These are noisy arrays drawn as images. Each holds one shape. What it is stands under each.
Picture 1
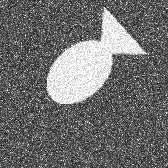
light fish
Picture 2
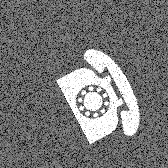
light telephone
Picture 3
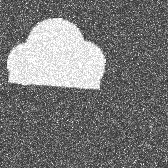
light cloud
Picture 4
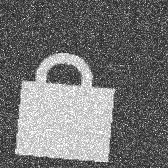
light cup
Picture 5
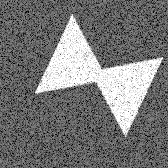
light bow tie
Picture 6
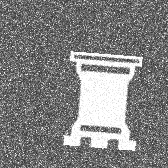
light chess rook
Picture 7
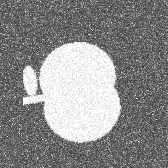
light apple
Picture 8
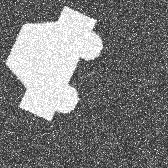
light car
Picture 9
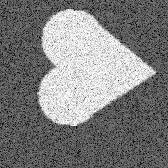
light heart
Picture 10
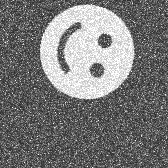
light smiling face
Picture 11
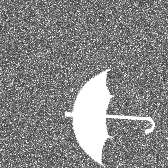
light umbrella
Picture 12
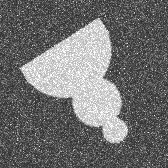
light chess pawn
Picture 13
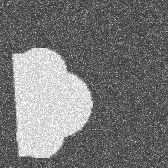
light cloud
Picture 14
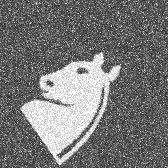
light chess knight
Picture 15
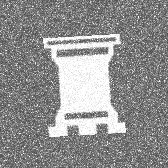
light chess rook
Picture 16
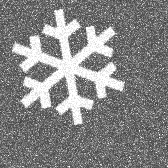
light snowflake
